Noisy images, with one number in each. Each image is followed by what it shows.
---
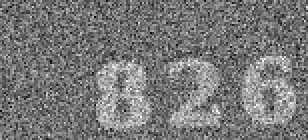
826
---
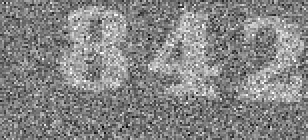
842
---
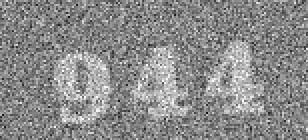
944
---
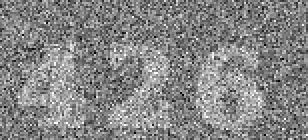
426
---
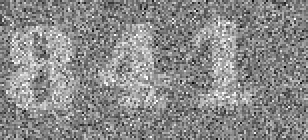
841
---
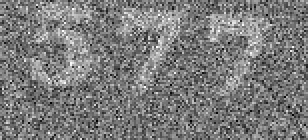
577
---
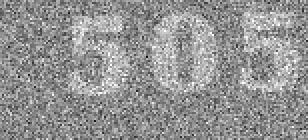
505
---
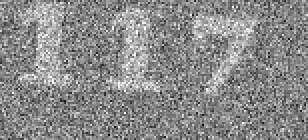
117
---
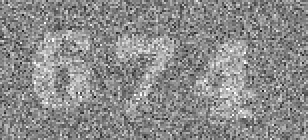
674
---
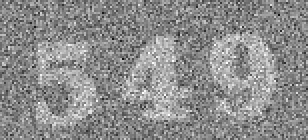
549
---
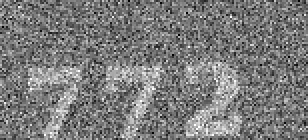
772
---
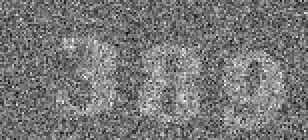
389
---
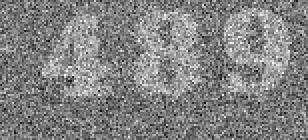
489
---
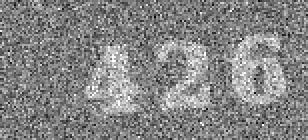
426
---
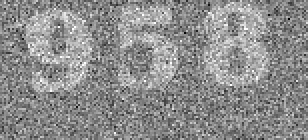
958
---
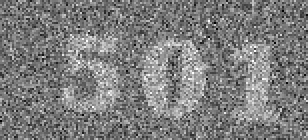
501
